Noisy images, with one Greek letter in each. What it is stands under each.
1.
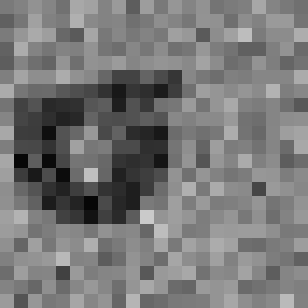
sigma
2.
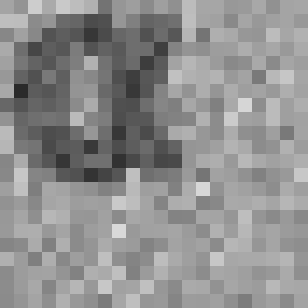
alpha
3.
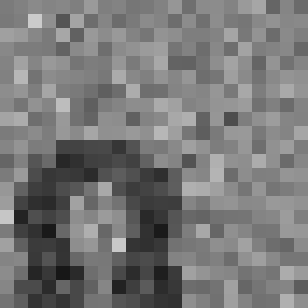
omega
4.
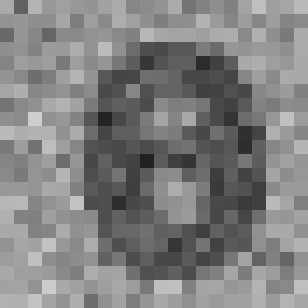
theta
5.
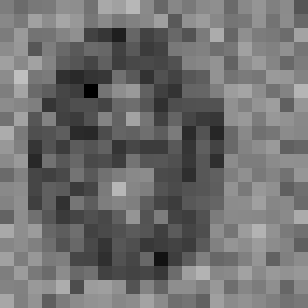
theta
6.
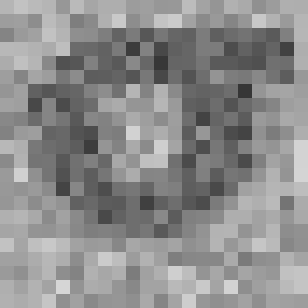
sigma
